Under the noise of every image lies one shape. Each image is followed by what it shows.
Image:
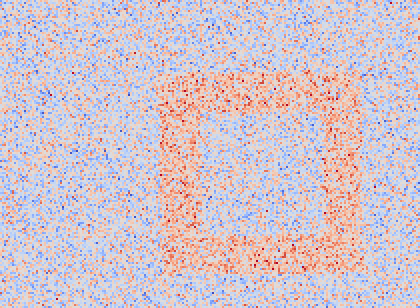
square frame
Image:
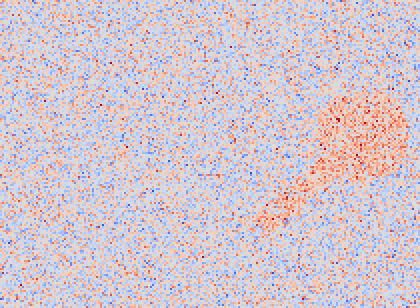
lollipop
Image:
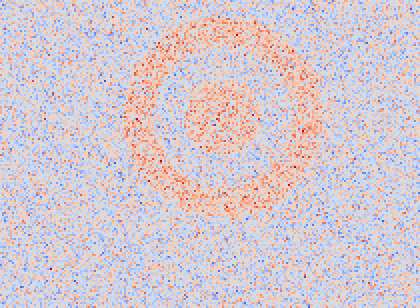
bullseye
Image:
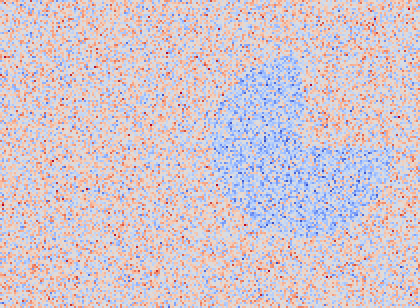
disc with a wedge cut out
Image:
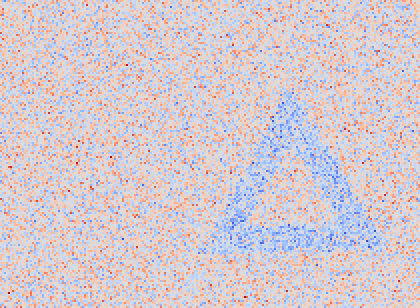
triangle frame
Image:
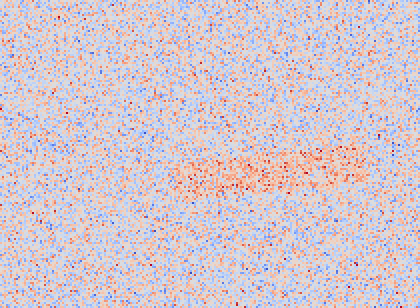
bar
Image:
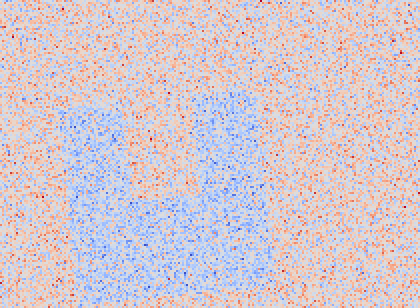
square with a notch
